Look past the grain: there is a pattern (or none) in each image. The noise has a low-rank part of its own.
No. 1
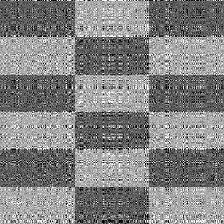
a checkerboard
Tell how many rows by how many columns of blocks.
6 by 3
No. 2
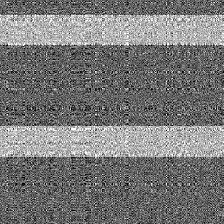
bands of rows
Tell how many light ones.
2
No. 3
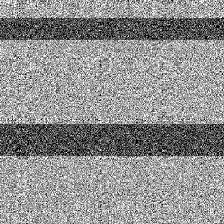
bands of rows
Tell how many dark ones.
2
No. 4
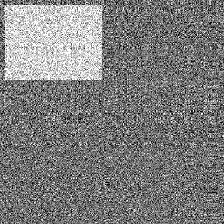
one block
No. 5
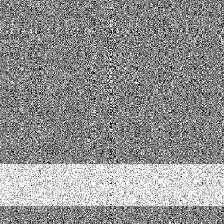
one band of rows
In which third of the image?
bottom
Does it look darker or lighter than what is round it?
lighter
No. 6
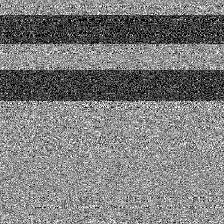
bands of rows
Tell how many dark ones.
2
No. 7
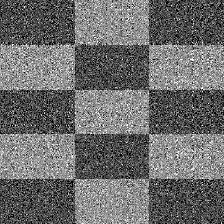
a checkerboard
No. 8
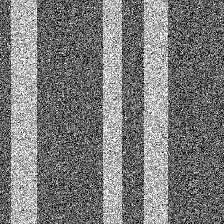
bands of columns
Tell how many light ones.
3
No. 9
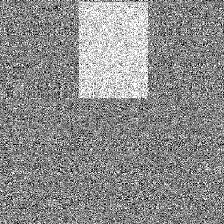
one block
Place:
top middle
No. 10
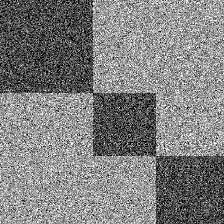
blocks along the diagonal
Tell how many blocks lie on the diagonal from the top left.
3
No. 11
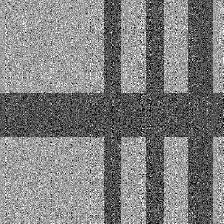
bands of rows crossing bands of columns
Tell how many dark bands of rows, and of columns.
1 and 3
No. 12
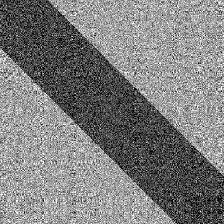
a diagonal band
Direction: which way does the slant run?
top left to bottom right
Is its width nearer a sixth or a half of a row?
a half
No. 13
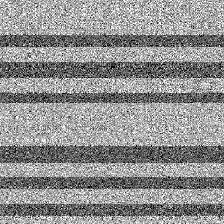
bands of rows
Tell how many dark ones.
6
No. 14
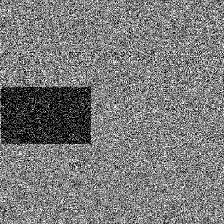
one block
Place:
middle left
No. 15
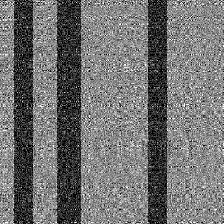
bands of columns
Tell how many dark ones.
3
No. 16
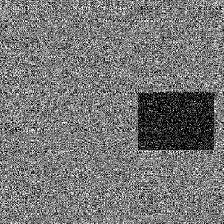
one block
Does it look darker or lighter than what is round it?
darker
